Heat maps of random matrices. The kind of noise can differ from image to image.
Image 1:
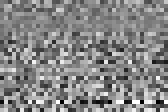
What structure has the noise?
rows of uneven size
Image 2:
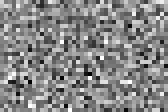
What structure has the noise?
independent entries
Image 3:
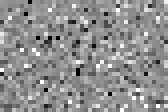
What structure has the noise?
heavy tails
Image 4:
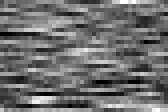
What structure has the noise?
streaked along the rows
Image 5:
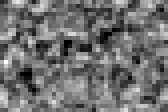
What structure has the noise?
blotchy
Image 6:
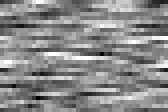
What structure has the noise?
streaked along the rows
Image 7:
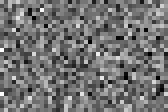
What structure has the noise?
independent entries
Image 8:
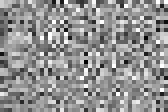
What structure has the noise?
low rank plus noise
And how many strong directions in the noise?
two
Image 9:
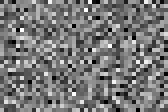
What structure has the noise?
low rank plus noise
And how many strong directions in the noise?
three or four
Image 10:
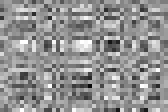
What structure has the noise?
low rank plus noise
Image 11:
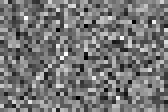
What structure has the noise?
independent entries
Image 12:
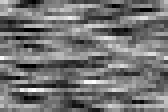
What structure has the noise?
streaked along the rows
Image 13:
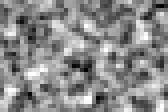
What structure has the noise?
blotchy
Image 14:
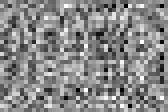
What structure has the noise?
low rank plus noise
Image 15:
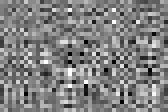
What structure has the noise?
low rank plus noise
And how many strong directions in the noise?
two
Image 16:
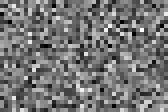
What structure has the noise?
independent entries
